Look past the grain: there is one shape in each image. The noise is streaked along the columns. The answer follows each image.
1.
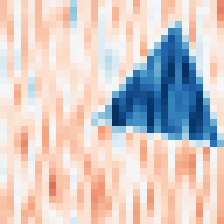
triangle
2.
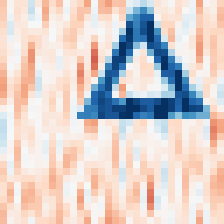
triangle frame
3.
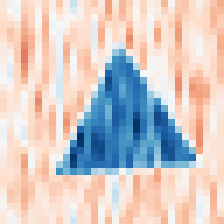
triangle
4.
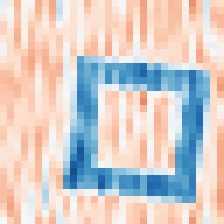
square frame
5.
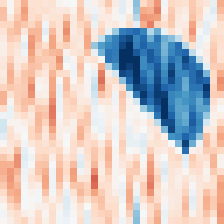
half disc
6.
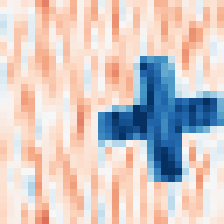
cross
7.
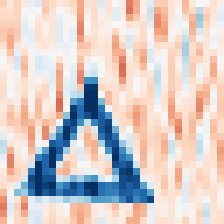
triangle frame
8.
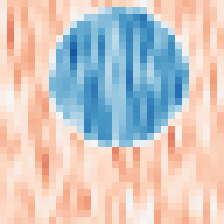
disc
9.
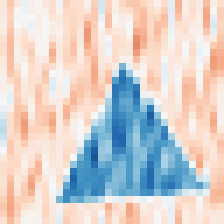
triangle
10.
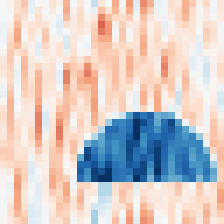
half disc
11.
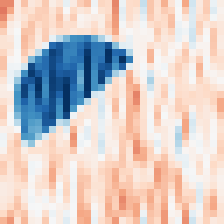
half disc
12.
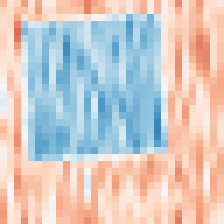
square
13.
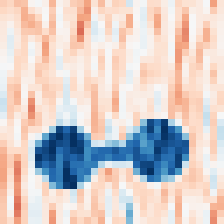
dumbbell
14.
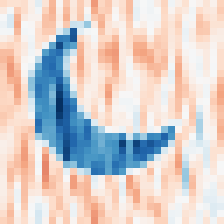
crescent
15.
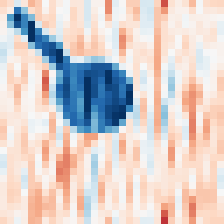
lollipop
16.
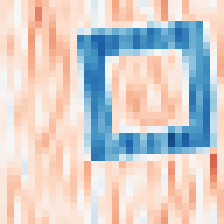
square frame
